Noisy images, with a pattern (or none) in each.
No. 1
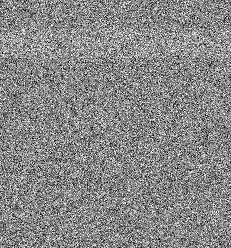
one horizontal stripe
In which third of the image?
top
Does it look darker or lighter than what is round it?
lighter
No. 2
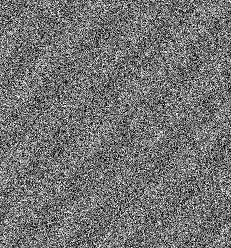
diagonal stripes
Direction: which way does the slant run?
bottom left to top right
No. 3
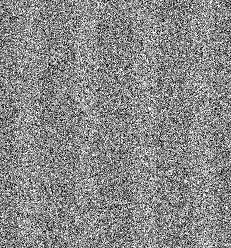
vertical stripes
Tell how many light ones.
4
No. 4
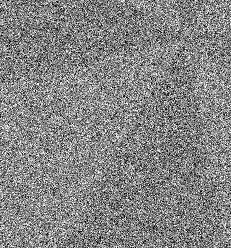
spokes from one point
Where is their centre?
top right
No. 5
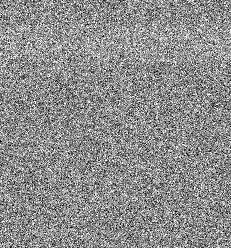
one horizontal stripe
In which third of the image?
top
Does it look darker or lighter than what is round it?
lighter
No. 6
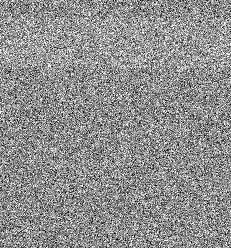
one horizontal stripe
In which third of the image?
top
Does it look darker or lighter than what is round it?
lighter
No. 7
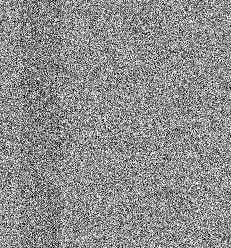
one vertical stripe
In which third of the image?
left
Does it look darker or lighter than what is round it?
darker
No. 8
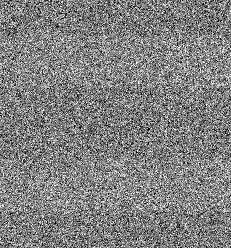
horizontal stripes
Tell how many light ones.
2
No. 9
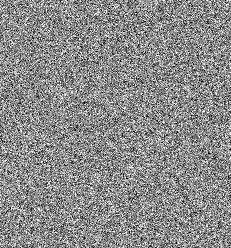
only noise
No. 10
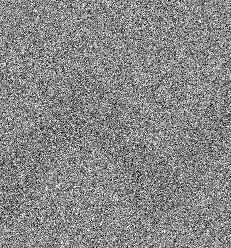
a wavy band
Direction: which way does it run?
left to right
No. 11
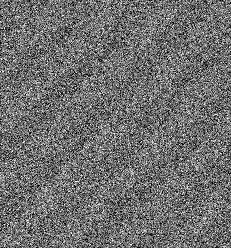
diagonal stripes
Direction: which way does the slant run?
bottom left to top right
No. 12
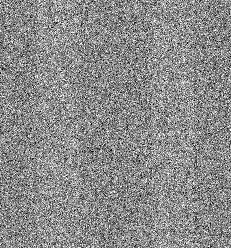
vertical stripes
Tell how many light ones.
2
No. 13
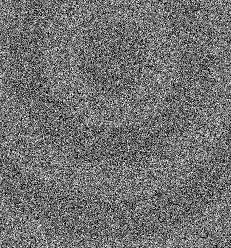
rings round one point
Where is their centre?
top middle
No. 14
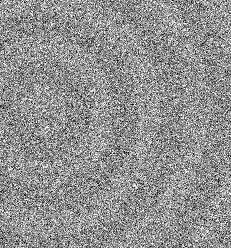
rings round one point
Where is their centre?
middle left
